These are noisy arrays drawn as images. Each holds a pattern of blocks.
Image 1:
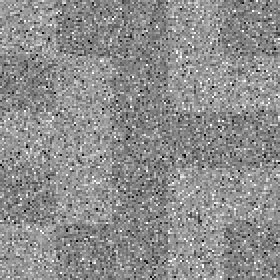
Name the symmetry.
top and bottom mirror each other
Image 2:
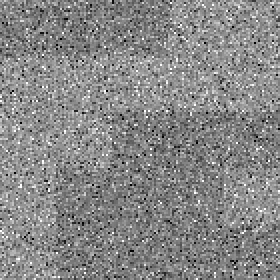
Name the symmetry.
no symmetry
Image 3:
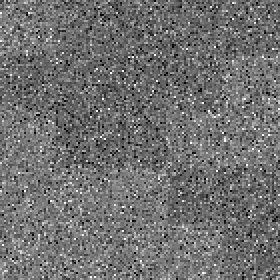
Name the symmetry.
no symmetry
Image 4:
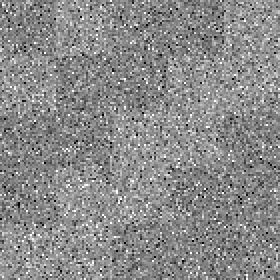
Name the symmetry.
mirrored about the diagonal from the top left
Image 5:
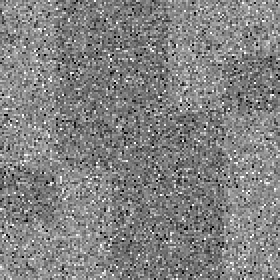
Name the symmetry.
the same after a half turn
